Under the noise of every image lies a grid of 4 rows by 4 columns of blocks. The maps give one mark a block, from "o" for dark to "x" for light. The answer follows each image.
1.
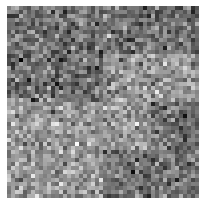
o o o o
o o x x
x x x o
x x o o
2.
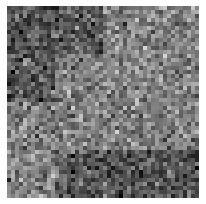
o o x x
o x x x
x x x x
x o o o
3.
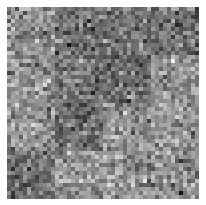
x o o o
x o o x
x o x x
o x x x
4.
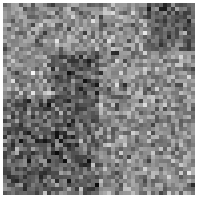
x x x o
x o x x
o o x x
o o x x
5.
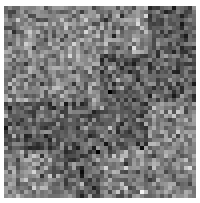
x x x o
x x o o
o o o x
x o x x
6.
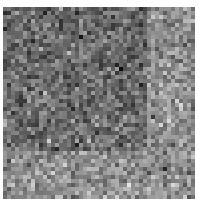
o o o x
o o o x
o o o x
x x x x
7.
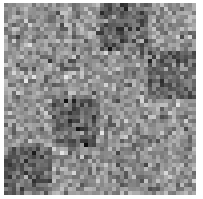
x x o x
x x x o
x o x x
o x x x
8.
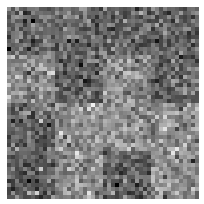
o o o o
x o x o
o x x x
o x o x
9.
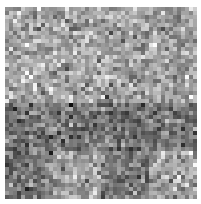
x x x x
x x x x
o o o o
o x o x
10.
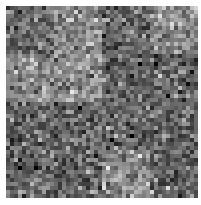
o x o x
x x o o
o o o o
o o x o
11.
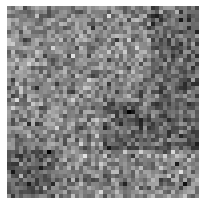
x x x o
x x x o
x x o o
o x x x
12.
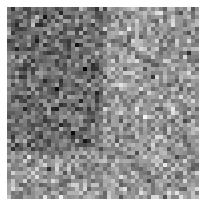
o o x x
o o x x
o o x x
x x x x
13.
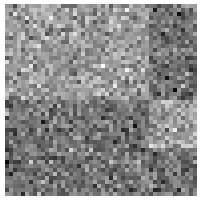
x x x o
x x x o
o o o x
o o o o
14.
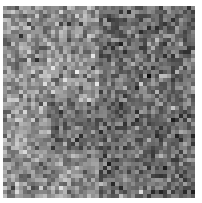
x x o o
x x o o
x o o o
x x o o
